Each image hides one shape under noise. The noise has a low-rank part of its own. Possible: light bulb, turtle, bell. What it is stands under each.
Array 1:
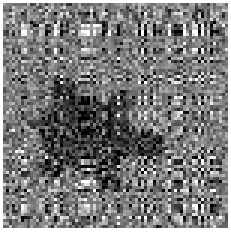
turtle
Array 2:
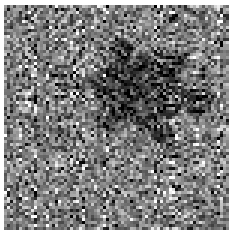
turtle
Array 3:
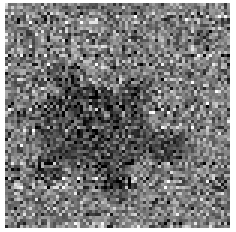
turtle
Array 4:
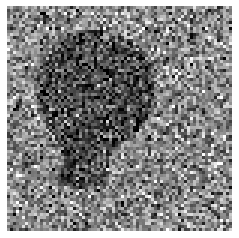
light bulb
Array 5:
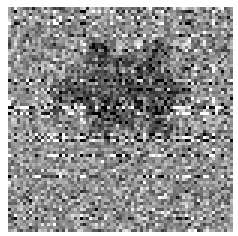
turtle
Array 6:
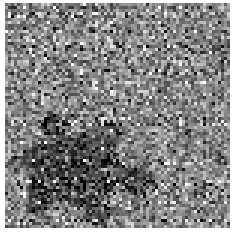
turtle
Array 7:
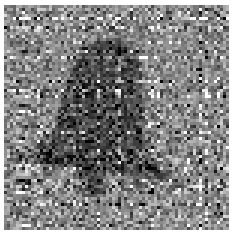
bell
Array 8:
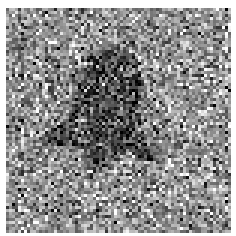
bell
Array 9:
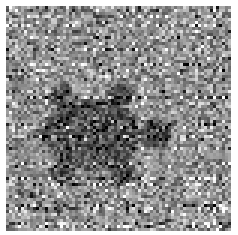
turtle
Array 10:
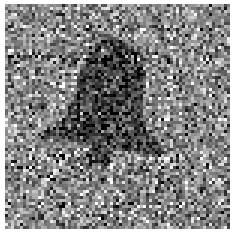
bell
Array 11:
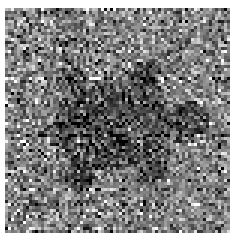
turtle
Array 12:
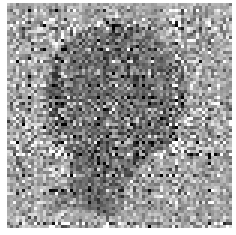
light bulb
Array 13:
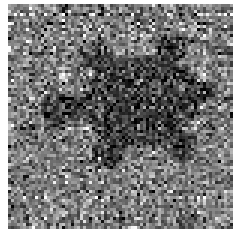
turtle
